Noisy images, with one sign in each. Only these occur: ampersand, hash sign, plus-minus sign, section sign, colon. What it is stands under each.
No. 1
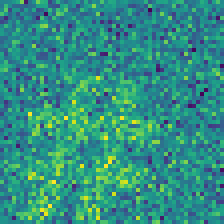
hash sign
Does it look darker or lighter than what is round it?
lighter
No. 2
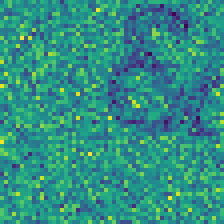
ampersand
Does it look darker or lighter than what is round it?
darker
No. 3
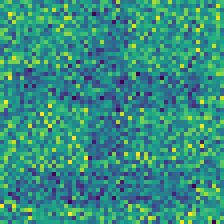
plus-minus sign
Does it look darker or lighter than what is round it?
darker
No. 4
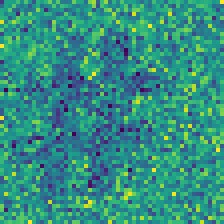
hash sign
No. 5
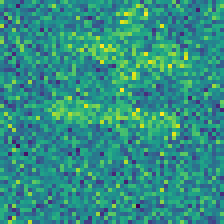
plus-minus sign
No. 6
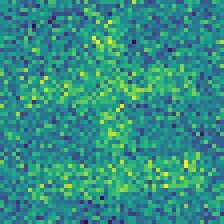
plus-minus sign
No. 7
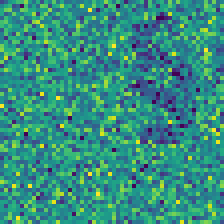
section sign
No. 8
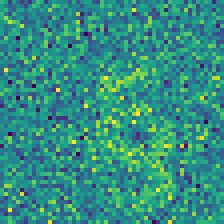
section sign
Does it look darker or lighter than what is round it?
lighter
